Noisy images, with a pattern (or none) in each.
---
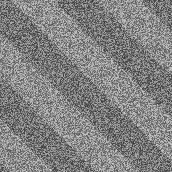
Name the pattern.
diagonal stripes
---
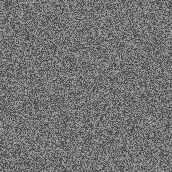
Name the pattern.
only noise
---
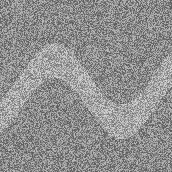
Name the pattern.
a wavy band
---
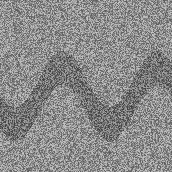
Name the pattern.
a wavy band
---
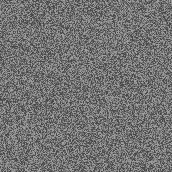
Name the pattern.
only noise
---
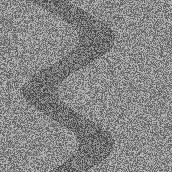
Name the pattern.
a wavy band
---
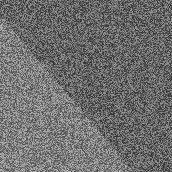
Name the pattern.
a sharp edge
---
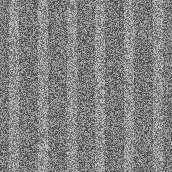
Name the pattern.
vertical stripes
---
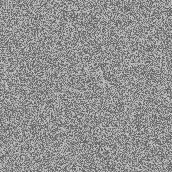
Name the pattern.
only noise
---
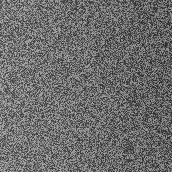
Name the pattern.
a smooth slope
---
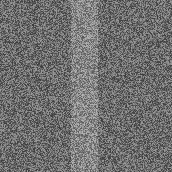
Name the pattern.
one vertical stripe
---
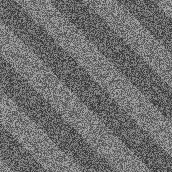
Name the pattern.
diagonal stripes
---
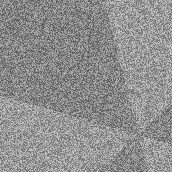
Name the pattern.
spokes from one point
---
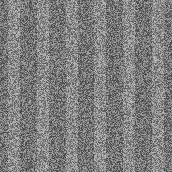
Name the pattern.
vertical stripes
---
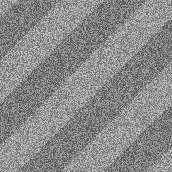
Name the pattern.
diagonal stripes
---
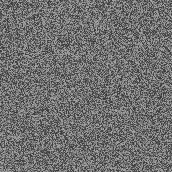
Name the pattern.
only noise
